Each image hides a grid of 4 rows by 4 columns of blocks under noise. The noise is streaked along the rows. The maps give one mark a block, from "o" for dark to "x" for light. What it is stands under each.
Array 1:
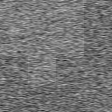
x x x o
x x x o
o x o o
o o o o
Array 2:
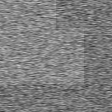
x x o o
x x x o
x x x o
o o o o
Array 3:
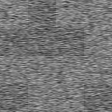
x o x x
o o o x
x x x x
o x x o
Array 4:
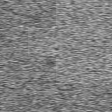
o o x x
o x x x
o o x x
o o o o
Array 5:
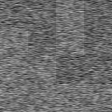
o o x o
x o x o
x x o o
x x x x
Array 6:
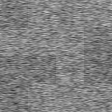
o x x x
x x x o
o o x o
o x x x
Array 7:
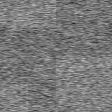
x x o o
o o o o
o o x x
x o x x
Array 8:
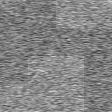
o o x x
o o o o
o x x o
x x x o
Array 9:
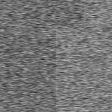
o o o x
o o x x
o o x x
o o x x
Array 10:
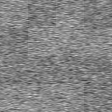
x o x o
o x x x
o o o o
x x x o
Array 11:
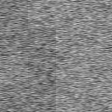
o x x x
o o x x
x o x x
o o x x
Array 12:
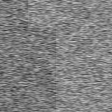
o x x x
o o x x
o o x x
o o x x
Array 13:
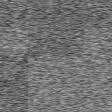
o o o o
x o o x
o x x x
o x x x
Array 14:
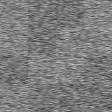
x o o x
x o x x
o x x o
x o o o
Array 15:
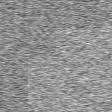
o o o o
o o x x
o x x x
o x x x
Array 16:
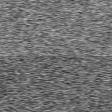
x x x x
x x x x
o o o o
o o o o
